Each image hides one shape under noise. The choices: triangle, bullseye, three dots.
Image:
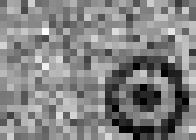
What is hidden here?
dark bullseye
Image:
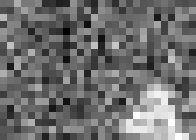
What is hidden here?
light triangle, bottom right
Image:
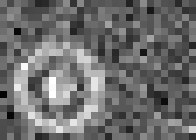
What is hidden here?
light bullseye
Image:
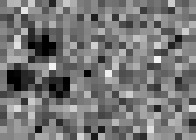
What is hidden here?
dark three dots, middle left
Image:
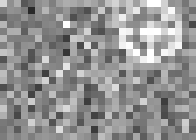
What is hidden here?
light bullseye, top right
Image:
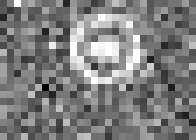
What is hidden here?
light bullseye
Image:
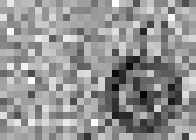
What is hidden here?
dark bullseye
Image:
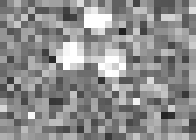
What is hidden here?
light three dots
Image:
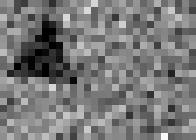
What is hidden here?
dark triangle
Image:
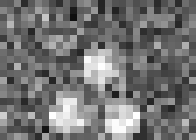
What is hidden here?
light three dots
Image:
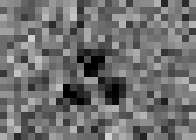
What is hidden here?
dark three dots, centre
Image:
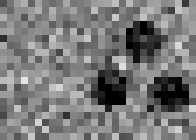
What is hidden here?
dark three dots
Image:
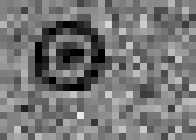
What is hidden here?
dark bullseye
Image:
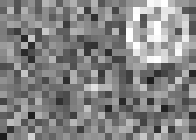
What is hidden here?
light bullseye, top right
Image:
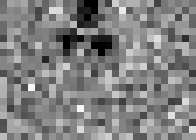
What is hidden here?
dark three dots, top middle
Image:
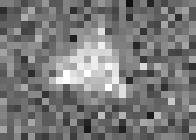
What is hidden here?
light triangle
